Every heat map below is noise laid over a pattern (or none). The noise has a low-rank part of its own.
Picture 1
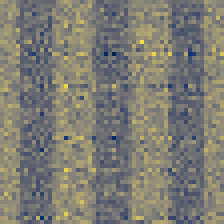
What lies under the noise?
vertical stripes
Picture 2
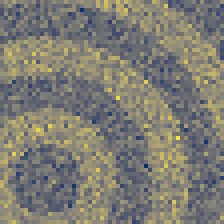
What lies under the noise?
rings round one point
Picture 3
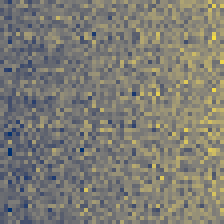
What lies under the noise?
a smooth slope
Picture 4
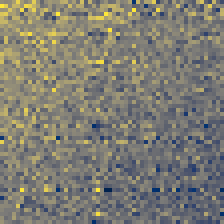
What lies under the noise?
a smooth slope
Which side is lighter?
top left
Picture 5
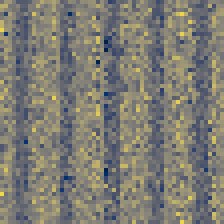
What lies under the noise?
vertical stripes
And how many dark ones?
5
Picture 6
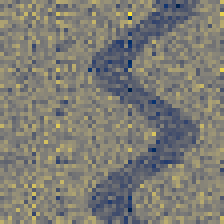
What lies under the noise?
a wavy band
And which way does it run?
top to bottom
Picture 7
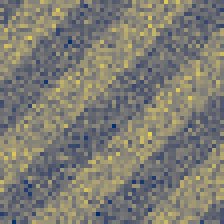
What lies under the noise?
diagonal stripes
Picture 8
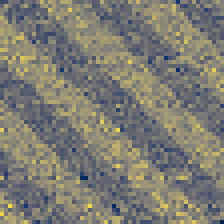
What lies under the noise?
diagonal stripes
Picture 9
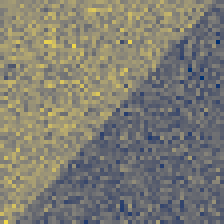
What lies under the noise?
a sharp edge
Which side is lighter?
top left
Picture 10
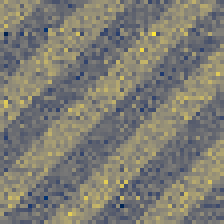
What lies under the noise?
diagonal stripes
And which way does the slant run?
bottom left to top right
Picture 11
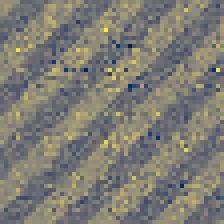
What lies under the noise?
diagonal stripes
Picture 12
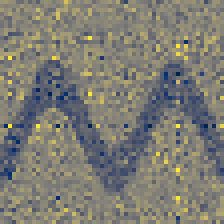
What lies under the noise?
a wavy band
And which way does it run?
left to right
